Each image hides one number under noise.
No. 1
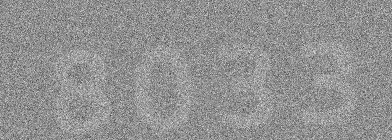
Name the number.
8033
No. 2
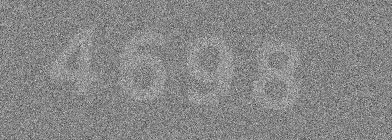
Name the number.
4698
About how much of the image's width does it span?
two thirds
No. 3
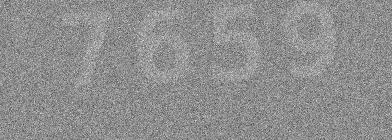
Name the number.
7659
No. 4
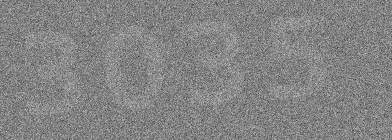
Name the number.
3035
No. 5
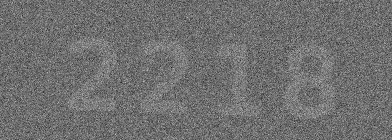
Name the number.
2218
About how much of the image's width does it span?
two thirds
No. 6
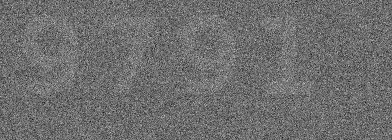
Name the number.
9791
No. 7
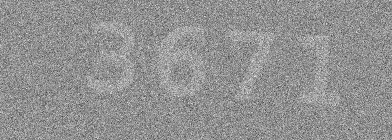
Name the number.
3671
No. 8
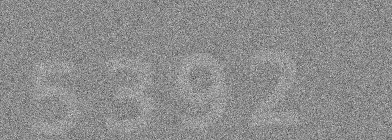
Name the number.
5392
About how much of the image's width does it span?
two thirds
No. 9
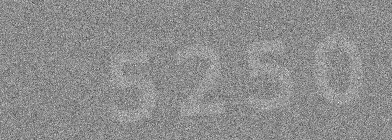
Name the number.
5250
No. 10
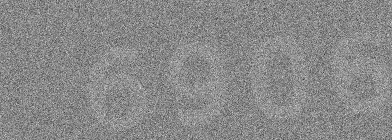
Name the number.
6906
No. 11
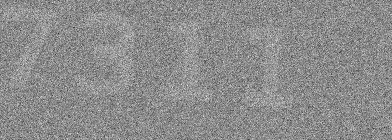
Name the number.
7311
